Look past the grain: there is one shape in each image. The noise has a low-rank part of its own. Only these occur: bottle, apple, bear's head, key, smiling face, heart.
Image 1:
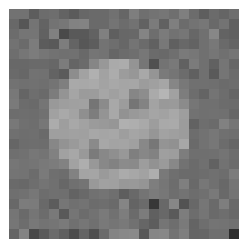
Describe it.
light smiling face
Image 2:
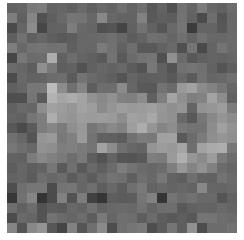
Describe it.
light key
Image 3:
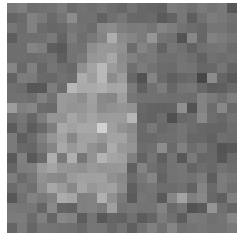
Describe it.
light bottle
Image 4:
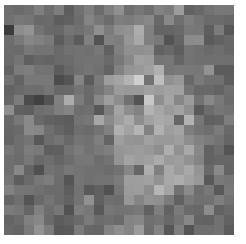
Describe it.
light bottle
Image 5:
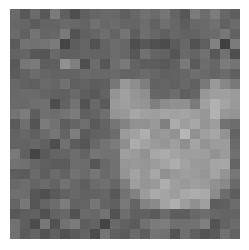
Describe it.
light bear's head
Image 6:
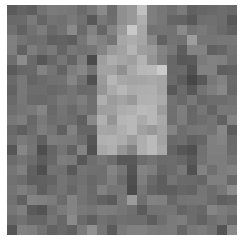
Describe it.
light bottle
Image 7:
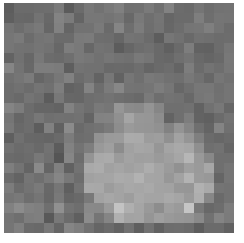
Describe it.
light apple
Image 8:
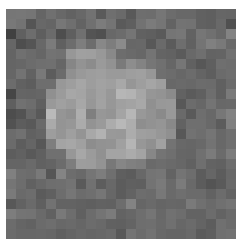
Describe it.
light apple
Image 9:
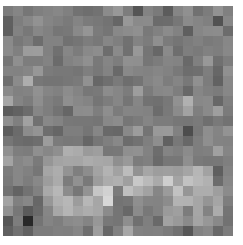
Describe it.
light key
